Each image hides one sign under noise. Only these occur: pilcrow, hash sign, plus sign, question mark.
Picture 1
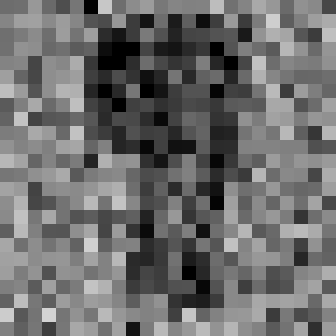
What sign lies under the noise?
pilcrow
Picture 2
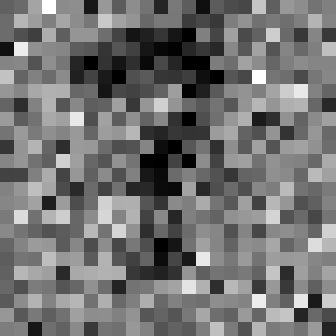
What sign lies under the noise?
question mark
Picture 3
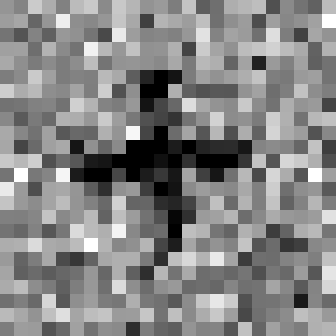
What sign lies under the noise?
plus sign
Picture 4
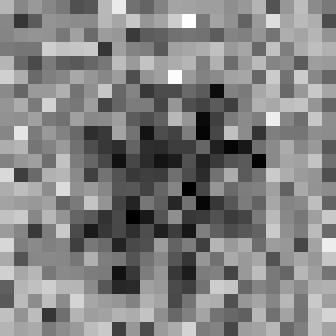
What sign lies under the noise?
hash sign
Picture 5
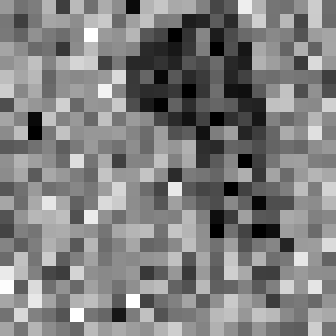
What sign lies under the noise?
pilcrow
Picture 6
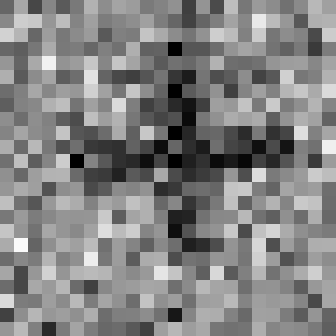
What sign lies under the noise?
plus sign
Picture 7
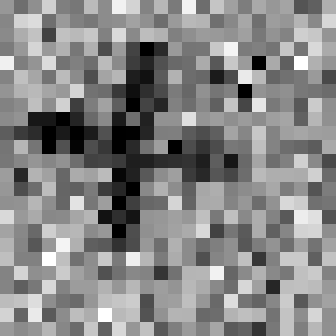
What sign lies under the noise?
plus sign
